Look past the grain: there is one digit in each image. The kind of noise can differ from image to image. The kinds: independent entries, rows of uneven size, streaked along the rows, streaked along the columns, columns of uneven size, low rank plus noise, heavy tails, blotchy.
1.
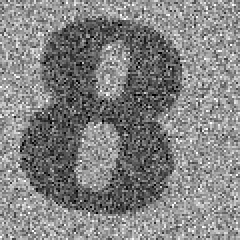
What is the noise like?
independent entries
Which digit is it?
8
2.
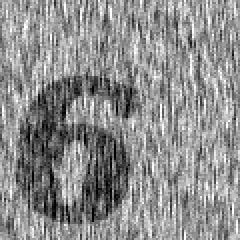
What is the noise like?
streaked along the columns
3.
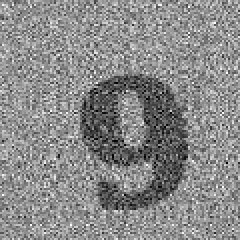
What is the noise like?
low rank plus noise
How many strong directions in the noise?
two
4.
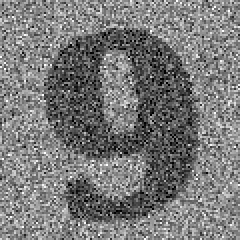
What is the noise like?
independent entries
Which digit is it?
9
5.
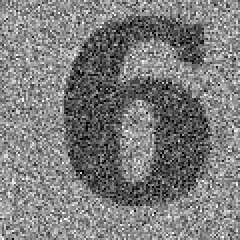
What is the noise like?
independent entries
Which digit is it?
6
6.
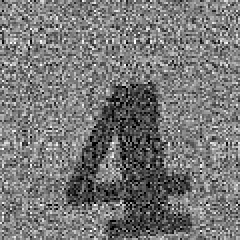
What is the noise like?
low rank plus noise
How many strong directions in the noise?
two
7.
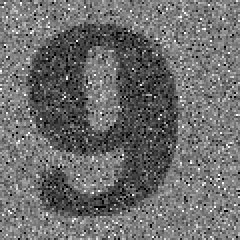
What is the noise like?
heavy tails
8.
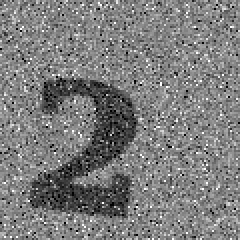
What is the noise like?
heavy tails
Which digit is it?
2
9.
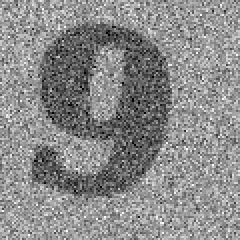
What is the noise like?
independent entries
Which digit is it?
9
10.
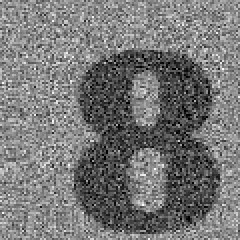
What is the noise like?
low rank plus noise
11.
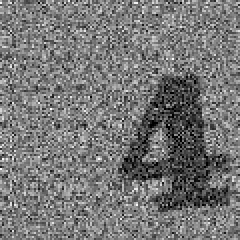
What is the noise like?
low rank plus noise
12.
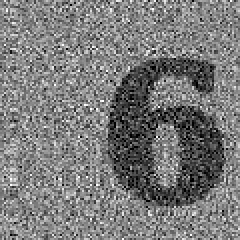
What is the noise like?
low rank plus noise
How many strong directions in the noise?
two
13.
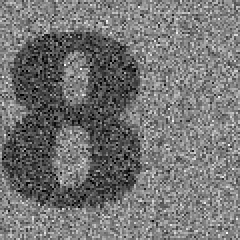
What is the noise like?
independent entries
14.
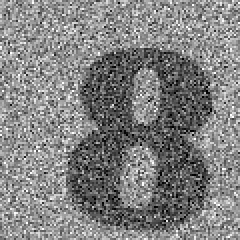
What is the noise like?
independent entries
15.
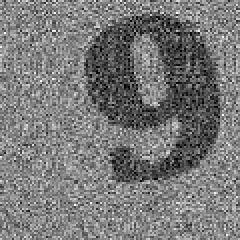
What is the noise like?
low rank plus noise
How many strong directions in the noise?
two
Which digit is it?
9
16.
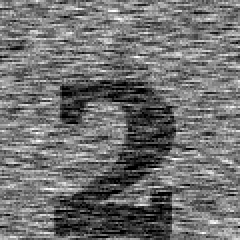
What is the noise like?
streaked along the rows
